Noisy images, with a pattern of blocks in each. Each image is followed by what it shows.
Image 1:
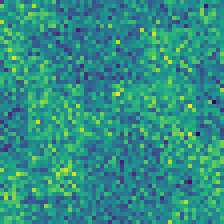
the same after a half turn
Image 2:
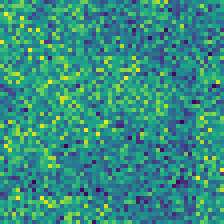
no symmetry
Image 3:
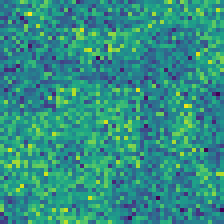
mirrored about the diagonal from the bottom left
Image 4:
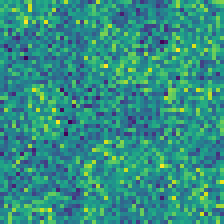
top and bottom mirror each other
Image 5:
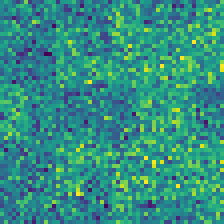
top and bottom mirror each other
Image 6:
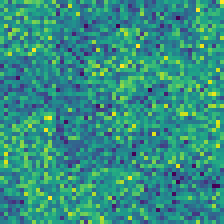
no symmetry
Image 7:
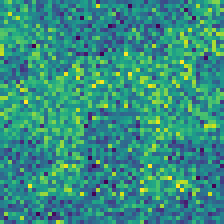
left and right mirror each other
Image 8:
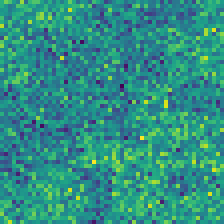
mirrored about the diagonal from the top left
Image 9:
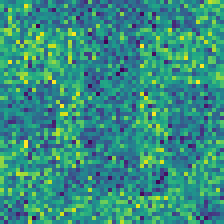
left and right mirror each other
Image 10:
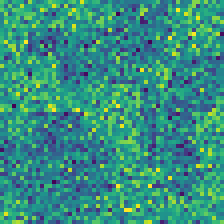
mirrored about the diagonal from the bottom left
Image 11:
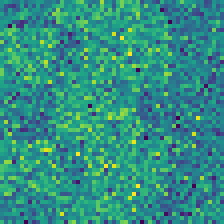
top and bottom mirror each other
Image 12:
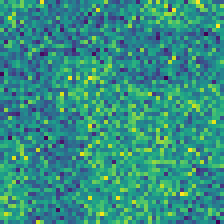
mirrored about the diagonal from the top left
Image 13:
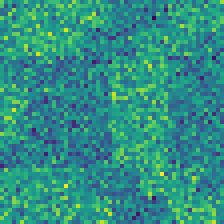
top and bottom mirror each other
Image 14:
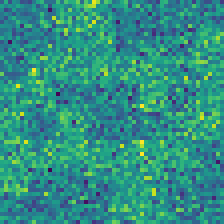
the same after a half turn
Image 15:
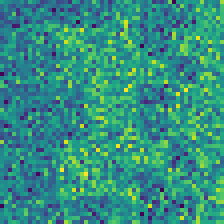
top and bottom mirror each other
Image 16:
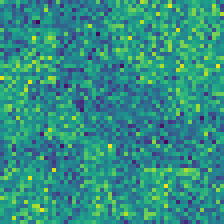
mirrored about the diagonal from the bottom left
